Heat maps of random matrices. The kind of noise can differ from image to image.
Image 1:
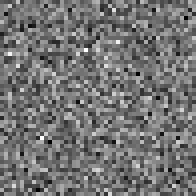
independent entries
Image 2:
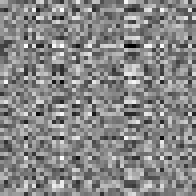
low rank plus noise
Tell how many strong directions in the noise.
one
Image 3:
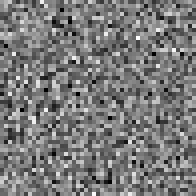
independent entries
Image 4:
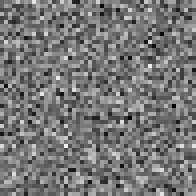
independent entries
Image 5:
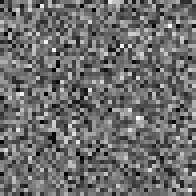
independent entries
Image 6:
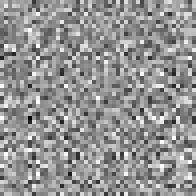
low rank plus noise
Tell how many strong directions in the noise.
three or four
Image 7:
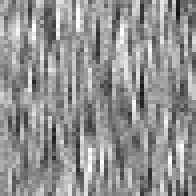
streaked along the columns
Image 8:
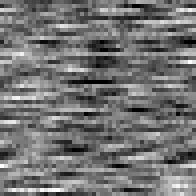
streaked along the rows
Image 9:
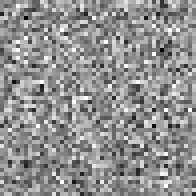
low rank plus noise
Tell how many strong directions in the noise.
five to eight
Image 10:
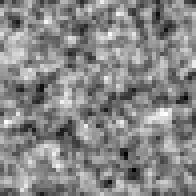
blotchy
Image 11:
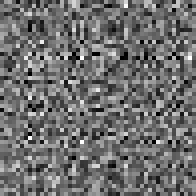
low rank plus noise
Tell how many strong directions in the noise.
three or four
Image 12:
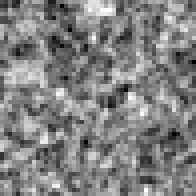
blotchy
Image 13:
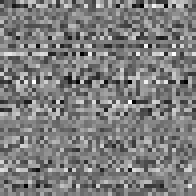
rows of uneven size
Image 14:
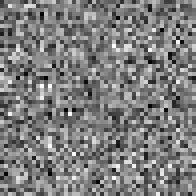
low rank plus noise
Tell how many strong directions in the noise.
five to eight
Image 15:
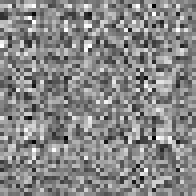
low rank plus noise
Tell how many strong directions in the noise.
three or four
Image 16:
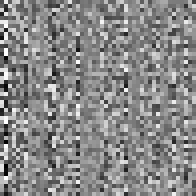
columns of uneven size
